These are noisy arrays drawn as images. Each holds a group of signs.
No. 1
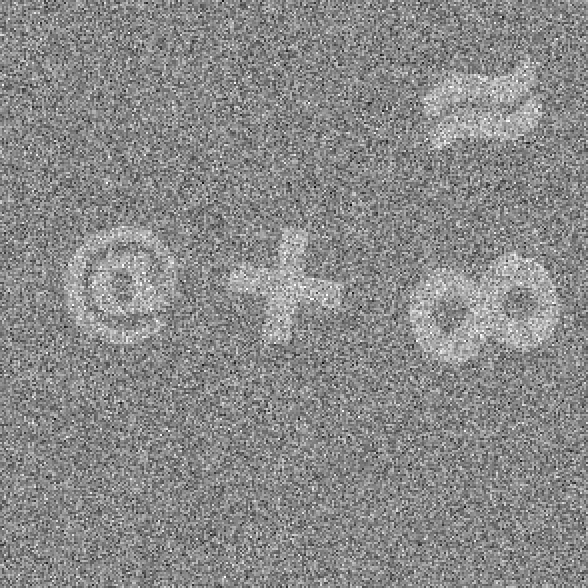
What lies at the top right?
approximately sign
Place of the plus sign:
centre
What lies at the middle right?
infinity sign
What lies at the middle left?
at sign
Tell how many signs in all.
4
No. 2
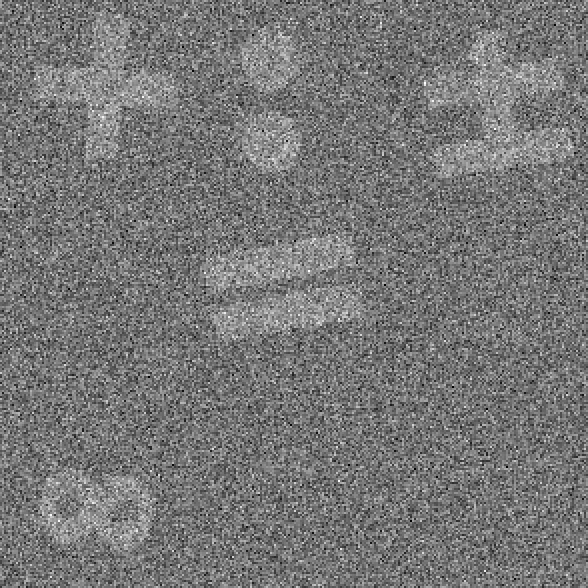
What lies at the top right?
plus-minus sign
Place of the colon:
top middle
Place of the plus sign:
top left
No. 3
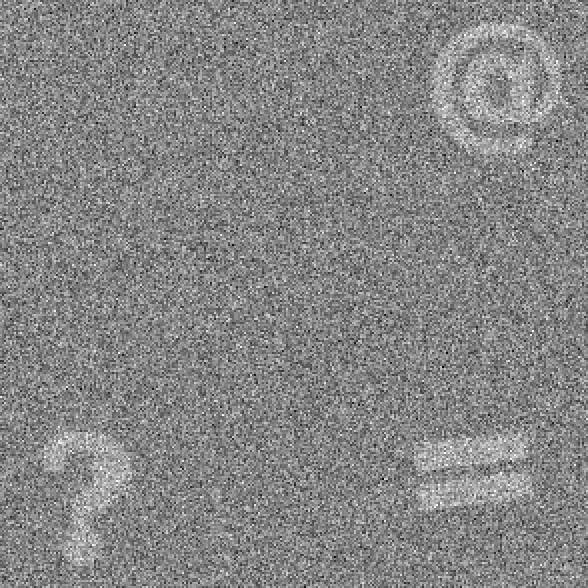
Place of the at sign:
top right
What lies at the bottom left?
question mark
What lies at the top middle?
nothing
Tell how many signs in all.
3
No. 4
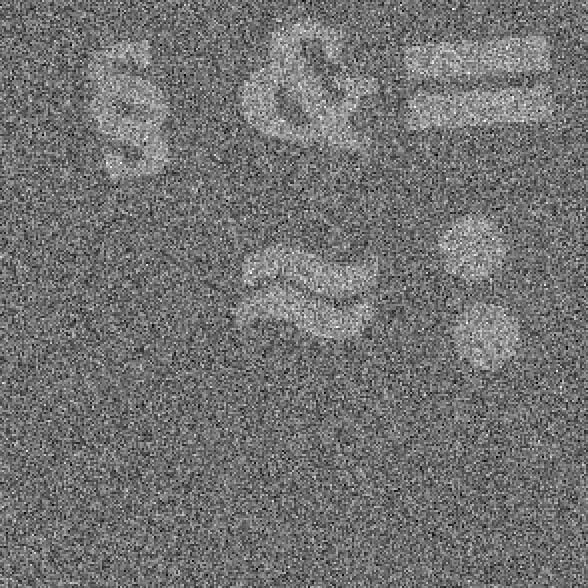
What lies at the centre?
approximately sign
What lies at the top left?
section sign
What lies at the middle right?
colon
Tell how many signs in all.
5
